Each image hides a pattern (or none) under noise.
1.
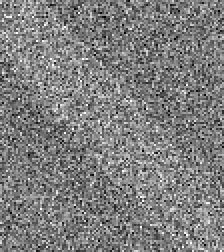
a diagonal band
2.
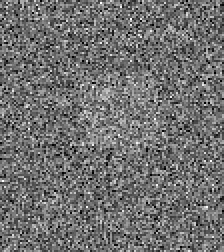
one block
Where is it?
centre
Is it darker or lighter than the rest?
lighter
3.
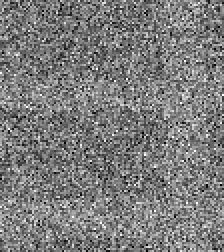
bands of rows crossing bands of columns
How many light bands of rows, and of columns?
2 and 1
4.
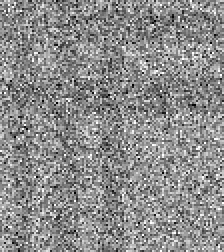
bands of rows crossing bands of columns
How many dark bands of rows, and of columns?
2 and 3
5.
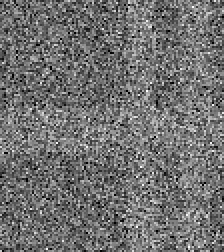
bands of rows crossing bands of columns
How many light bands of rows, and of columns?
1 and 2
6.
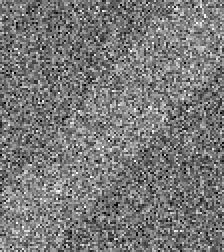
a diagonal band
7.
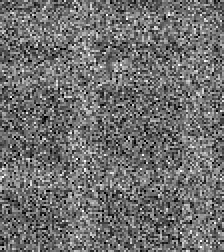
bands of rows crossing bands of columns
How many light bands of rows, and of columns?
3 and 2
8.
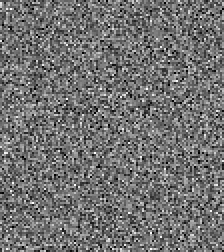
only noise
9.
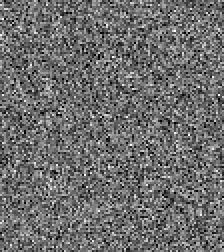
only noise
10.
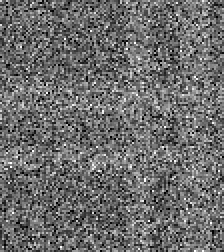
bands of rows crossing bands of columns
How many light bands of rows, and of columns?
2 and 2
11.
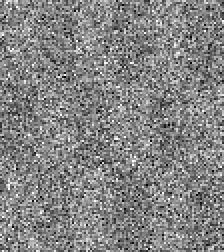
a checkerboard
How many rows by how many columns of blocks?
3 by 6
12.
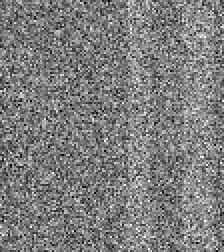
bands of columns
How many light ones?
2
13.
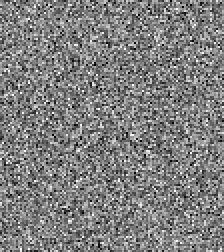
only noise
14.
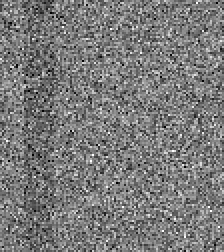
one band of columns
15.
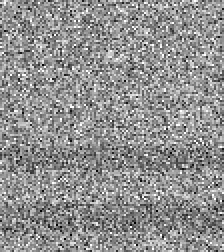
bands of rows
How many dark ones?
2
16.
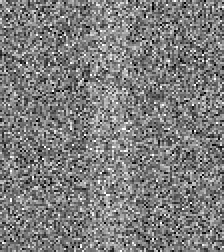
one band of columns
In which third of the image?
middle
